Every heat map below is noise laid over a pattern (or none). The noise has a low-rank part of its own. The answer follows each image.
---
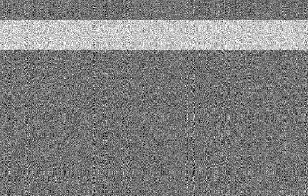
one horizontal stripe
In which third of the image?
top
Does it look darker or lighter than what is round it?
lighter
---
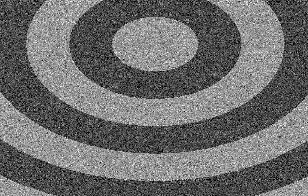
rings round one point
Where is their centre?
top middle
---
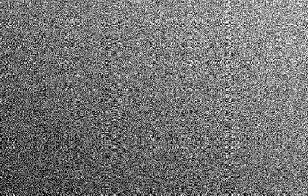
a smooth slope
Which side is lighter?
top right
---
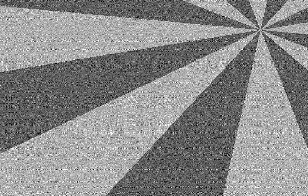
spokes from one point
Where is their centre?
top right
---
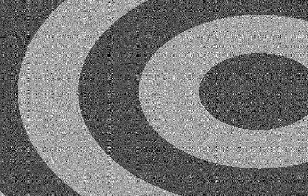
rings round one point
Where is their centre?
middle right
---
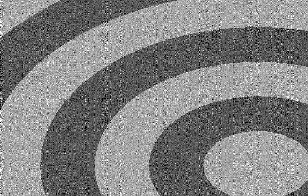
rings round one point
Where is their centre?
bottom right
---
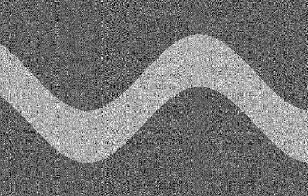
a wavy band
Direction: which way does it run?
left to right
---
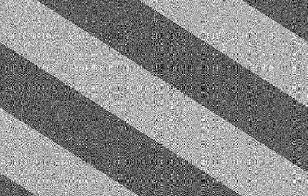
diagonal stripes
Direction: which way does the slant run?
top left to bottom right
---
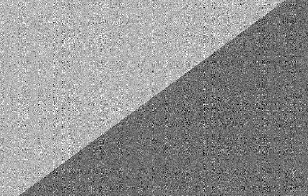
a sharp edge
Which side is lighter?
top left
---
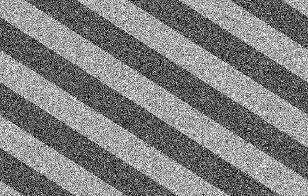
diagonal stripes
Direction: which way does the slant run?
top left to bottom right
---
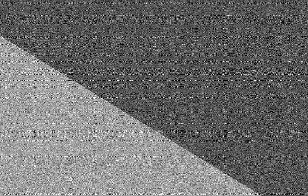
a sharp edge
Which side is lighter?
bottom left
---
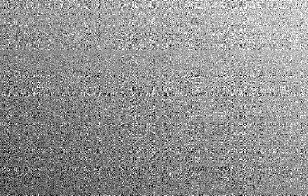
a smooth slope
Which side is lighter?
top right
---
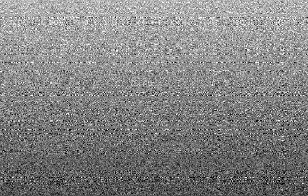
a smooth slope
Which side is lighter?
top
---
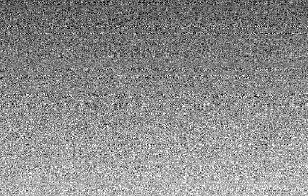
a smooth slope
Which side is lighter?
bottom
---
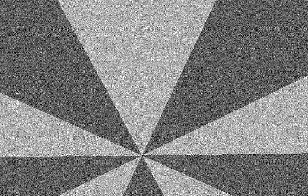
spokes from one point
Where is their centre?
bottom middle
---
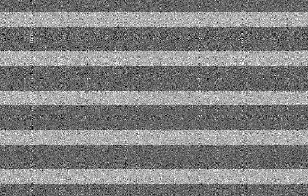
horizontal stripes
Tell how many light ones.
5
